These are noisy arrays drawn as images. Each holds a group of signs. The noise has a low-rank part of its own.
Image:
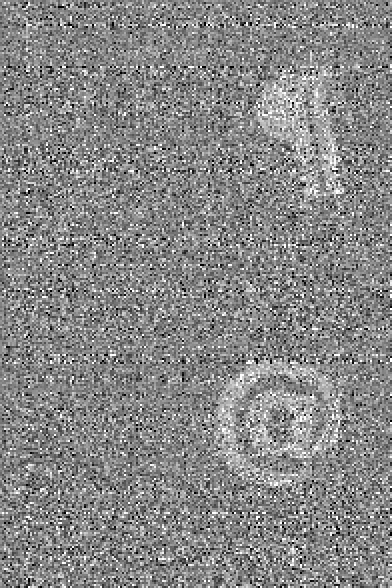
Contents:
top right: light pilcrow; bottom right: light at sign
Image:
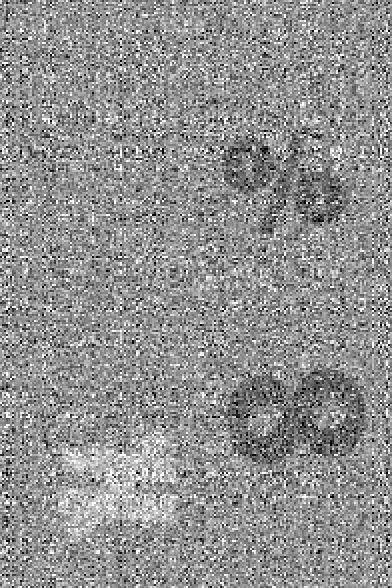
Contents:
top right: dark percent sign; bottom left: light not-equal sign; bottom right: dark infinity sign
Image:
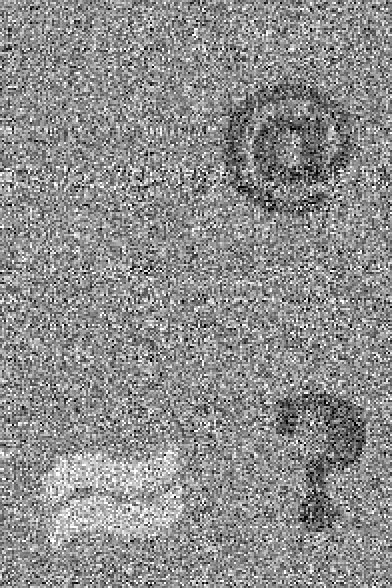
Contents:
top right: dark at sign; bottom left: light approximately sign; bottom right: dark question mark
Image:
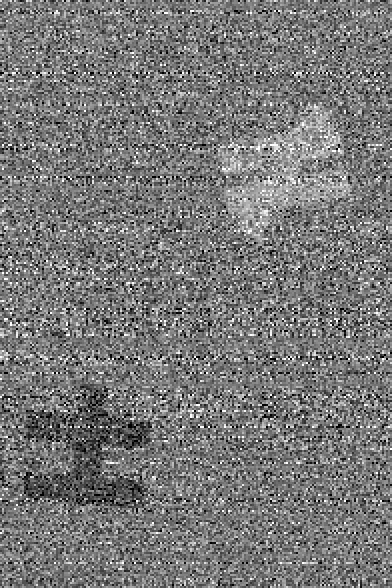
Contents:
top right: light not-equal sign; bottom left: dark plus-minus sign
